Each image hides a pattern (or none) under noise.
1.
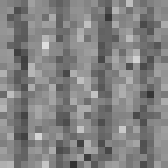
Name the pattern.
vertical stripes
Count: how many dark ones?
4
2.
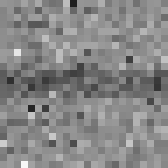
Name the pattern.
one horizontal stripe
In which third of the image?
middle
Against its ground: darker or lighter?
darker
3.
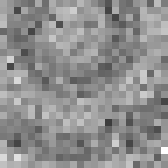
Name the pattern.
rings round one point
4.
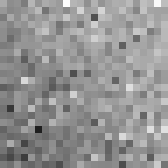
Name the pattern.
a smooth slope
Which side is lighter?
top right
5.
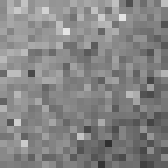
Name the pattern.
a smooth slope
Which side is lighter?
top left
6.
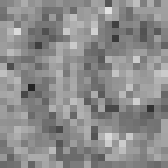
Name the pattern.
rings round one point
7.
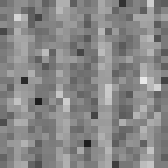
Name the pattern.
vertical stripes
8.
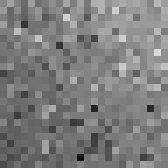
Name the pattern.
a smooth slope
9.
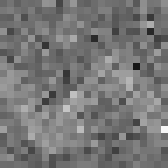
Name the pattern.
a wavy band
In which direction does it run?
left to right
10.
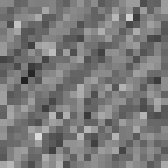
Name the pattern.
diagonal stripes
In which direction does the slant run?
bottom left to top right
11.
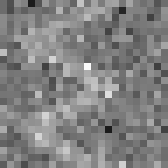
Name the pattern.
a wavy band
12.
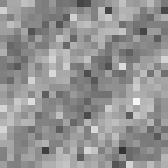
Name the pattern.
diagonal stripes
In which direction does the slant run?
bottom left to top right
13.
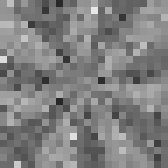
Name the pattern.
spokes from one point
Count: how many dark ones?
7
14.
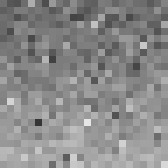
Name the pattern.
a smooth slope
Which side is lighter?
bottom
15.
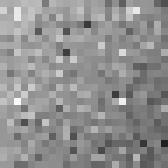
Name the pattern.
a smooth slope
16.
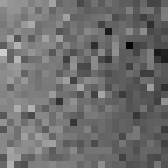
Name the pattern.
a smooth slope
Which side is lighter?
left
